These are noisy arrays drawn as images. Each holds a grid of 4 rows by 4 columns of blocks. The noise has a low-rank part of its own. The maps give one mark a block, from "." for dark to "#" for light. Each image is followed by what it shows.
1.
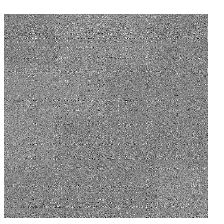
.##.
##..
#...
...#
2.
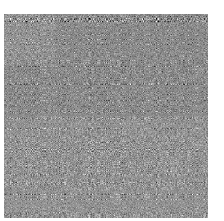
#...
....
####
####
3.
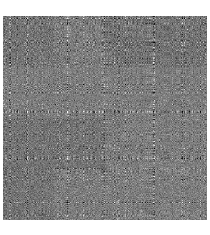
.#..
####
..##
.###
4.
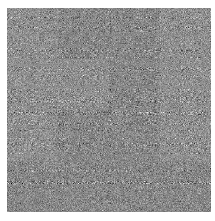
#..#
##.#
#..#
....
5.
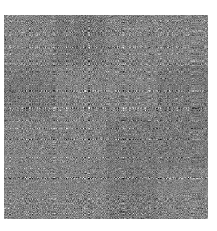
#.##
.##.
##..
##.#
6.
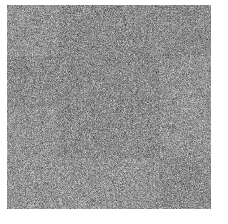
#...
...#
#..#
###.
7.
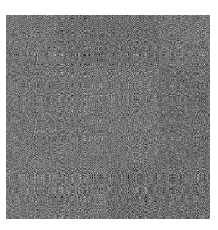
#..#
###.
###.
##..
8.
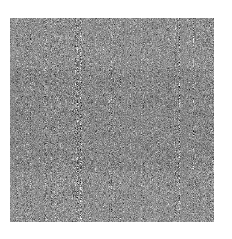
####
....
....
####
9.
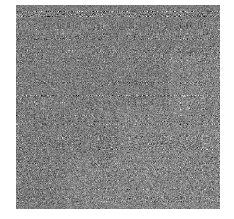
....
...#
..##
.###
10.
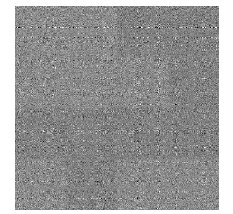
##..
###.
....
#.##
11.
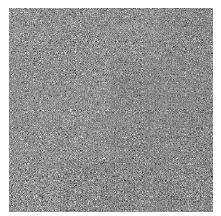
###.
##..
##..
#...
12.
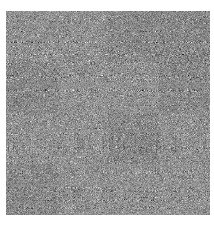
##..
.##.
##.#
.###
